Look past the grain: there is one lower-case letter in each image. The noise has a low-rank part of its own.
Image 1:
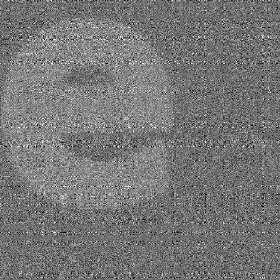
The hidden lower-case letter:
e
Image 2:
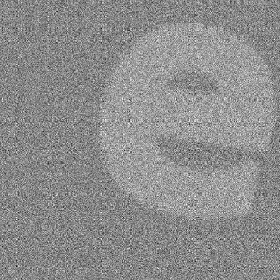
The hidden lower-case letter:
e
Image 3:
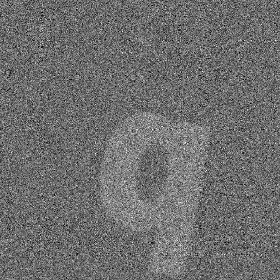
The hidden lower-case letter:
q
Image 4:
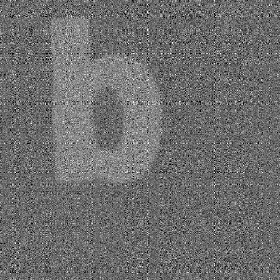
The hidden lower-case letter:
b
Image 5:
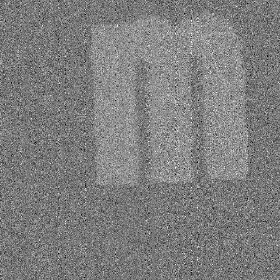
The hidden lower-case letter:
m
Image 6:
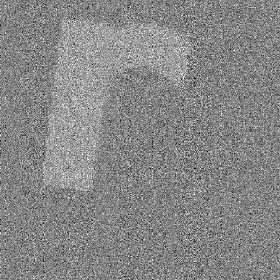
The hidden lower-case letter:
r
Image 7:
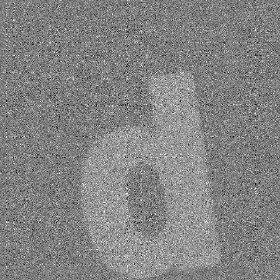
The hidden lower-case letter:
d
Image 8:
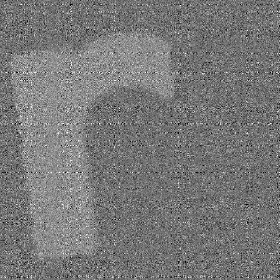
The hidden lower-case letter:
r
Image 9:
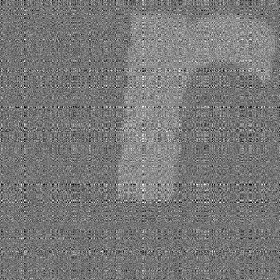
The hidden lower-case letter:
r
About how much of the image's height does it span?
two thirds
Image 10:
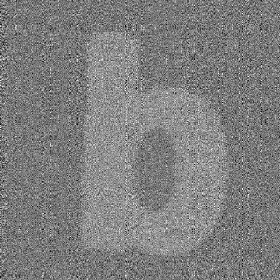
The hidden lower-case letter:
b
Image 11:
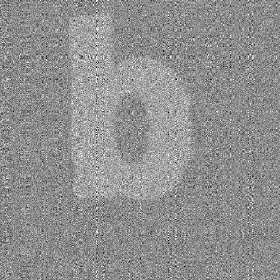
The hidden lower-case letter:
b
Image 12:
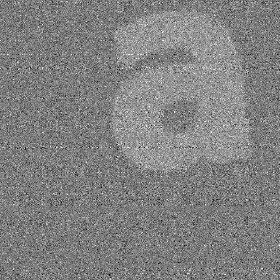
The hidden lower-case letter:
a
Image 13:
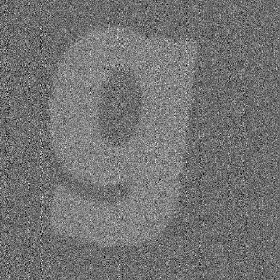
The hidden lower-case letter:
g
